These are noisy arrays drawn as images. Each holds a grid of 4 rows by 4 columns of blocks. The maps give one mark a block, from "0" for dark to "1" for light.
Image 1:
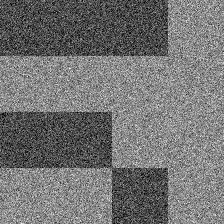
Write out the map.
0001
1111
0011
1101
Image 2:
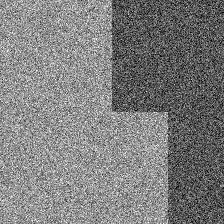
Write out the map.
1100
1100
1110
1110
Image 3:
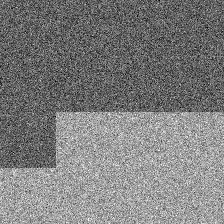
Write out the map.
0000
0000
0111
1111
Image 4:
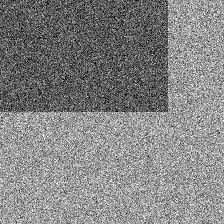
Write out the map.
0001
0001
1111
1111
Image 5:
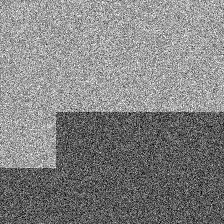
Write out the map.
1111
1111
1000
0000
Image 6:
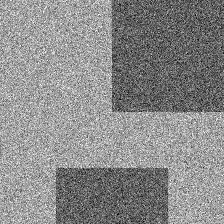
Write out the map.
1100
1100
1111
1001
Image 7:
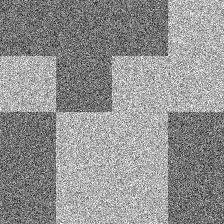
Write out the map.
0001
1011
0110
0110
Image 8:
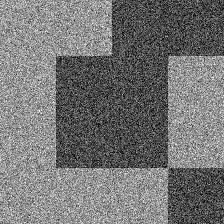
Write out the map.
1100
1001
1001
1110
